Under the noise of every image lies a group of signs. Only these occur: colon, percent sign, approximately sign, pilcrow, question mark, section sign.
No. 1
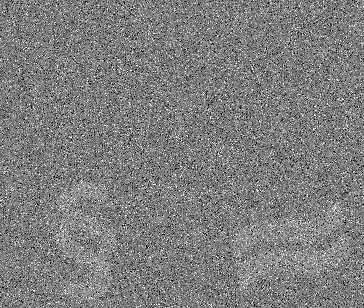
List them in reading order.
bottom left: light section sign; bottom right: light approximately sign
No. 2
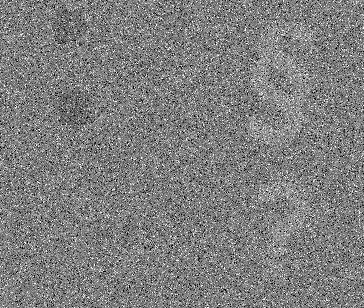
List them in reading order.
top left: dark colon; top right: light section sign; bottom right: light question mark
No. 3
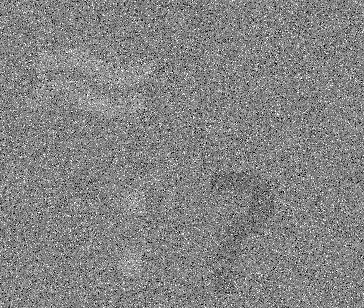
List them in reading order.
top left: light approximately sign; bottom left: light colon; bottom right: dark question mark
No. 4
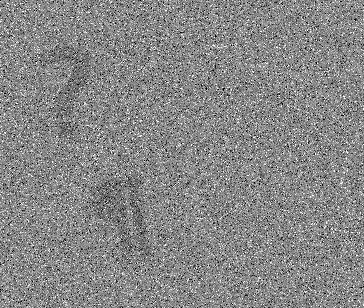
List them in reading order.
top left: dark question mark; bottom left: dark pilcrow
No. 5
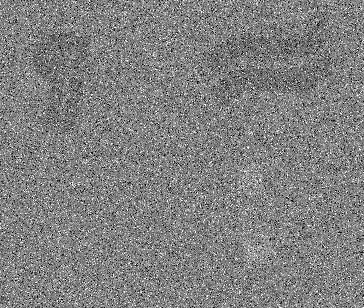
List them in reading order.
top left: dark pilcrow; top right: dark approximately sign; bottom right: light colon
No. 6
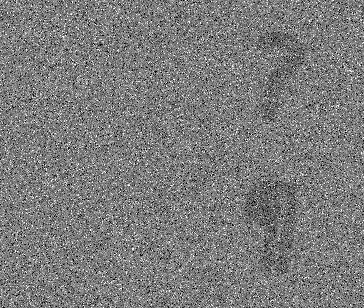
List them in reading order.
top right: dark question mark; bottom right: dark pilcrow
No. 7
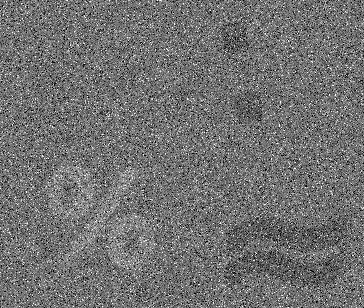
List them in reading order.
top right: dark colon; bottom left: light percent sign; bottom right: dark approximately sign
